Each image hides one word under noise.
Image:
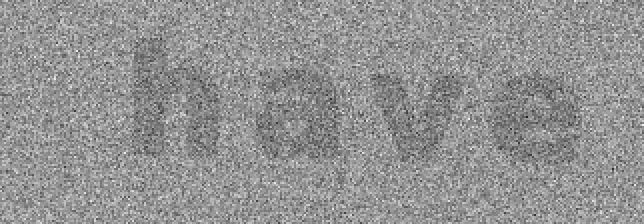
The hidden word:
have
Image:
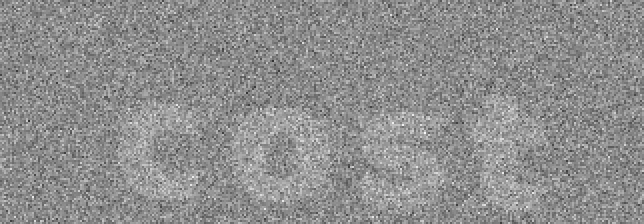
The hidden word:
cost
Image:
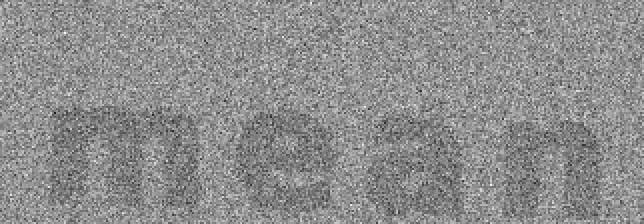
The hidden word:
mean
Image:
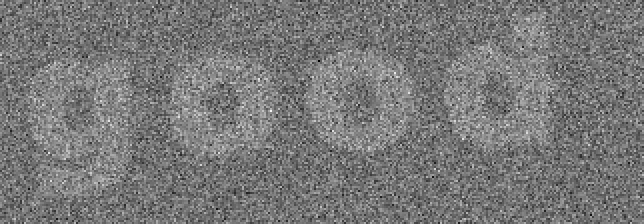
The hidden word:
good
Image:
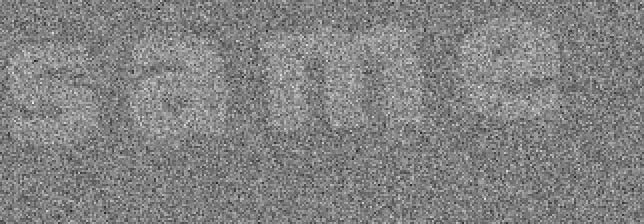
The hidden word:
same
